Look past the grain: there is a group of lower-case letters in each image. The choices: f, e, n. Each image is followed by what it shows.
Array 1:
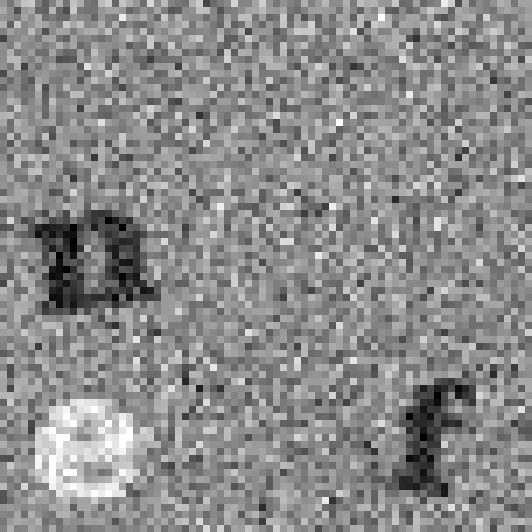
middle left: dark n; bottom left: light e; bottom right: dark f
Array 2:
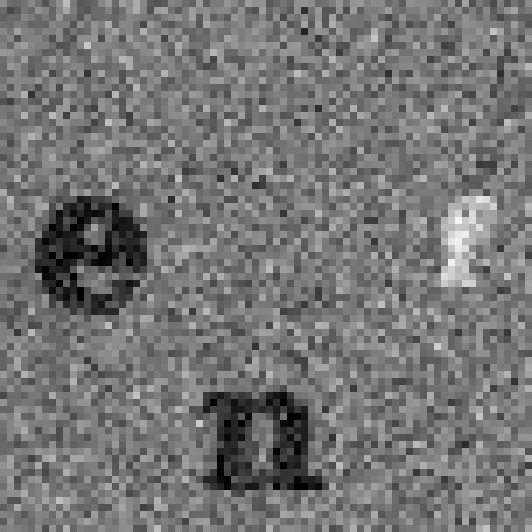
middle left: dark e; middle right: light f; bottom middle: dark n
